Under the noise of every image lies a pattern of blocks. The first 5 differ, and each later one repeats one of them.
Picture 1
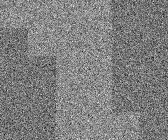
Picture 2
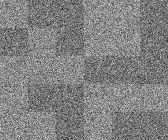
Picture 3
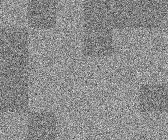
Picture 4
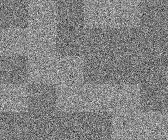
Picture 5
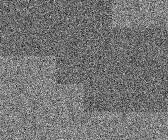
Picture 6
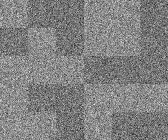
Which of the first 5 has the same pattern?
2
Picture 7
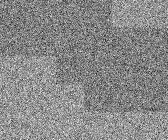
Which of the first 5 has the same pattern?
5
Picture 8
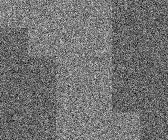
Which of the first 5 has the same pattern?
1
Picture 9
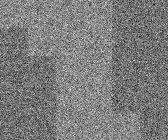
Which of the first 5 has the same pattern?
1
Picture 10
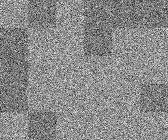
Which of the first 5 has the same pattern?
3
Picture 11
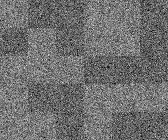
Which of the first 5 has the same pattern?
2
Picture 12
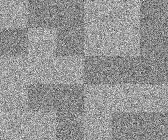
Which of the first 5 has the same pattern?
2
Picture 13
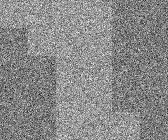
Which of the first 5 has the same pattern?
1
